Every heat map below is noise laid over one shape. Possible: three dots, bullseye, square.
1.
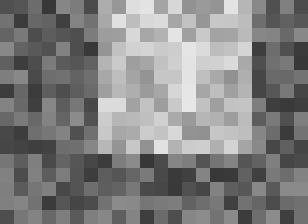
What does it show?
light square
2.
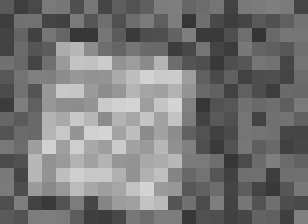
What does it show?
light square
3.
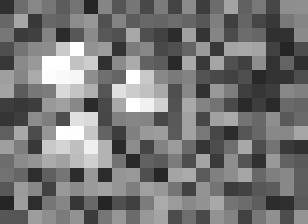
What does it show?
light three dots
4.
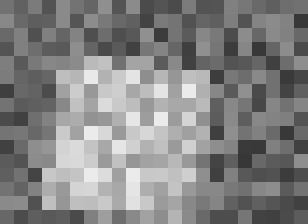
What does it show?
light square
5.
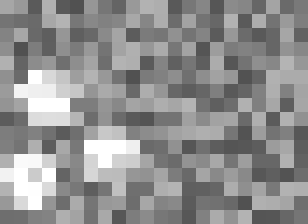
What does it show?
light three dots
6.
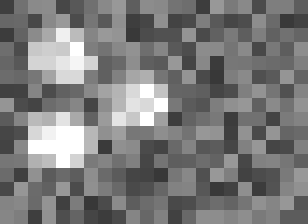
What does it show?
light three dots
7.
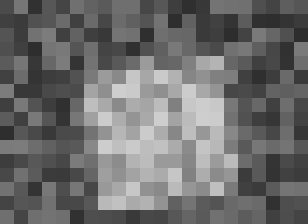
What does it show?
light square
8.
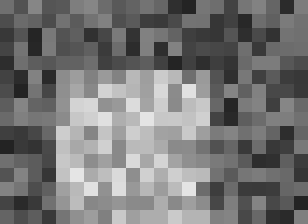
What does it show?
light square
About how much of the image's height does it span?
two thirds
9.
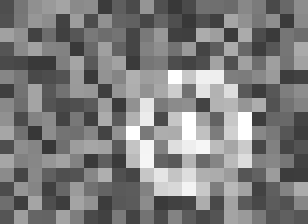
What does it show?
light bullseye
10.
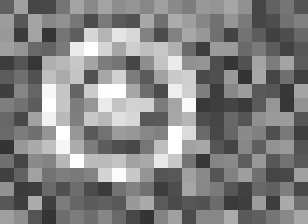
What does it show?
light bullseye
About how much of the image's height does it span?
two thirds
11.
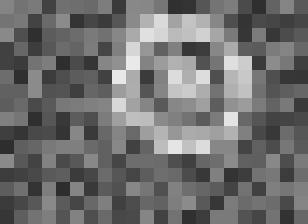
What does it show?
light bullseye
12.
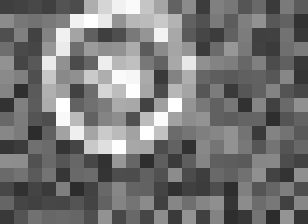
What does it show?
light bullseye
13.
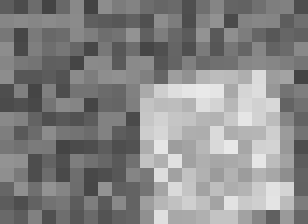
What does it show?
light square
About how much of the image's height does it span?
two thirds
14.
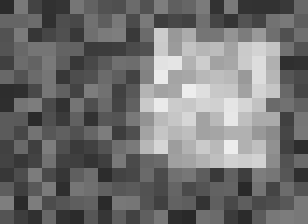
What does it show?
light square
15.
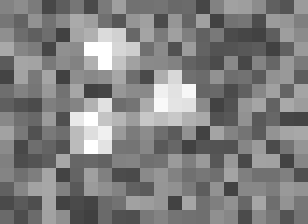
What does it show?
light three dots
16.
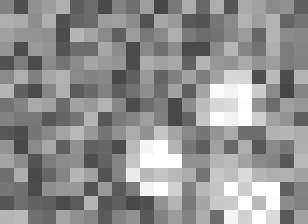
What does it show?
light three dots
